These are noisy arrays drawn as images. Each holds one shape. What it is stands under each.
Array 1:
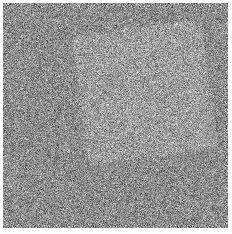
square
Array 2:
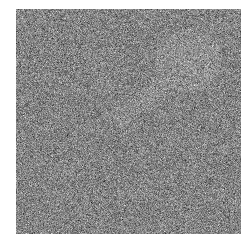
lollipop
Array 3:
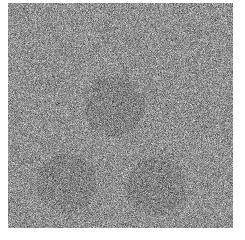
three dots
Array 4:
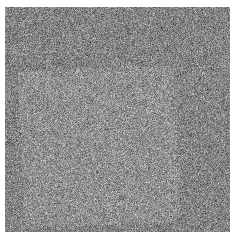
square
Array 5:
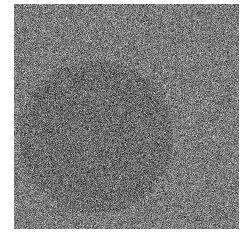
disc
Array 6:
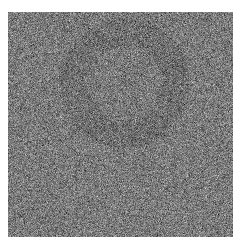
ring
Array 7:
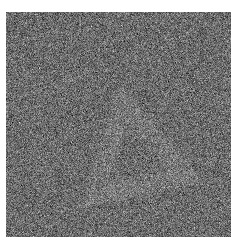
triangle frame
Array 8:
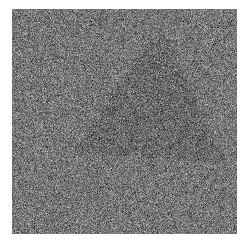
triangle
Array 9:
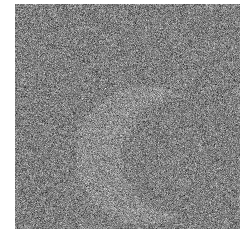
crescent
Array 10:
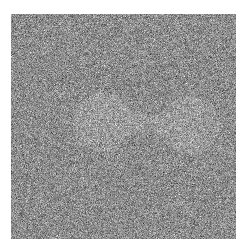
dumbbell
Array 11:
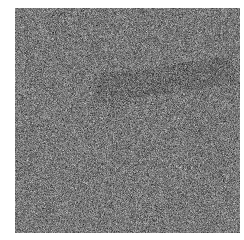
bar
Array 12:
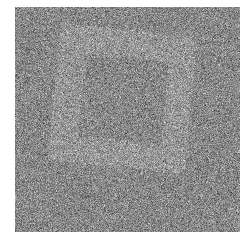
square frame
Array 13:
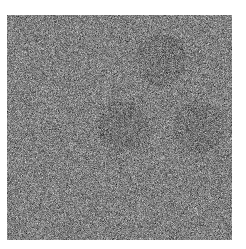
three dots
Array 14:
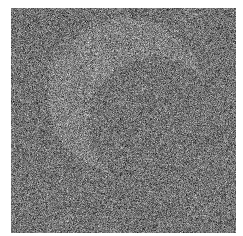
crescent
